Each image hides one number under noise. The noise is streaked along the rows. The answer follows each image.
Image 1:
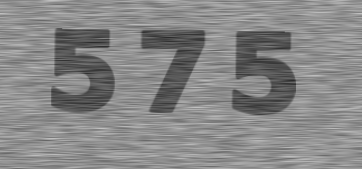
575
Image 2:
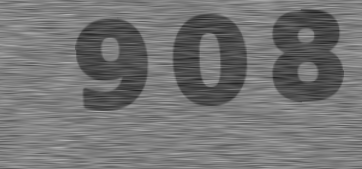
908
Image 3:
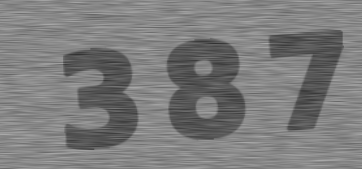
387
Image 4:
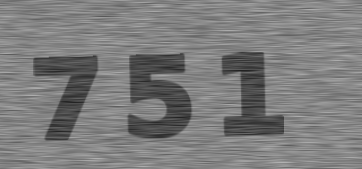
751
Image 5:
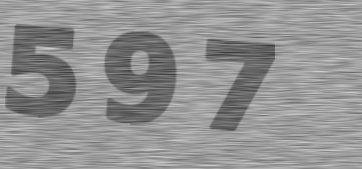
597
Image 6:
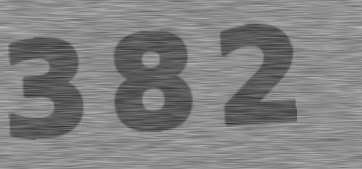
382
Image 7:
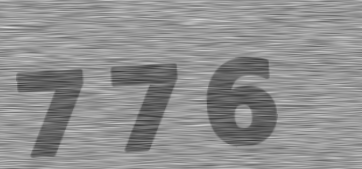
776
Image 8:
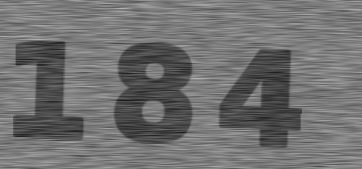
184
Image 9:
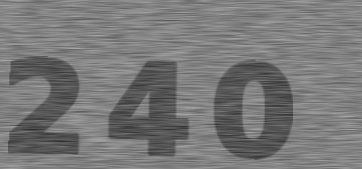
240
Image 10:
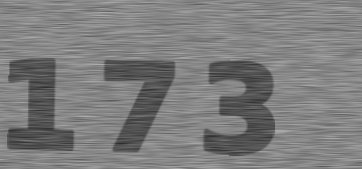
173
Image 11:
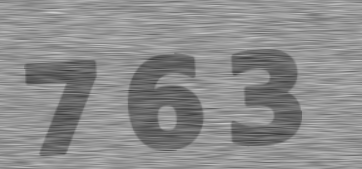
763
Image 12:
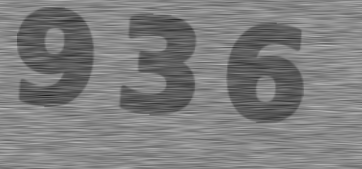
936
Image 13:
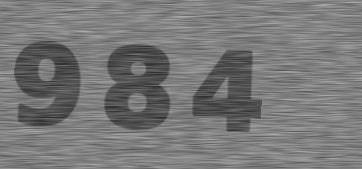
984
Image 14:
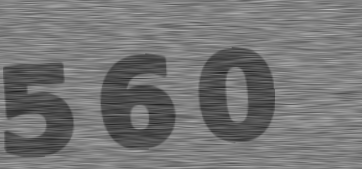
560
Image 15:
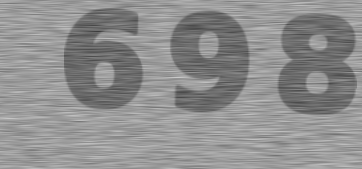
698
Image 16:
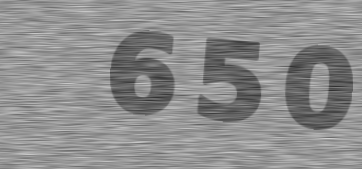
650
